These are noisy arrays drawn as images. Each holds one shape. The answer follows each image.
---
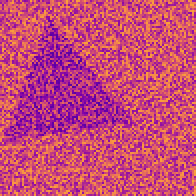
triangle
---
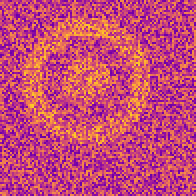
bullseye
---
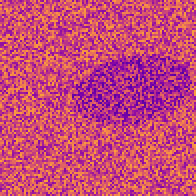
ellipse
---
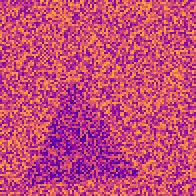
triangle
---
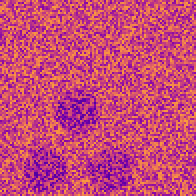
three dots
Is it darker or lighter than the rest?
darker
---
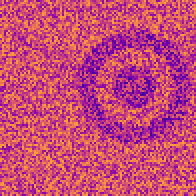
bullseye
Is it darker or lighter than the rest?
darker
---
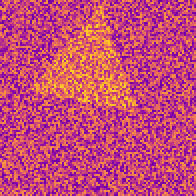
triangle
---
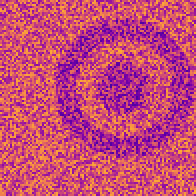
bullseye
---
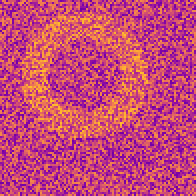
ring
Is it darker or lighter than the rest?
lighter
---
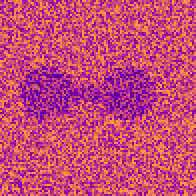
dumbbell
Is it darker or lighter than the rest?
darker
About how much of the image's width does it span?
two thirds
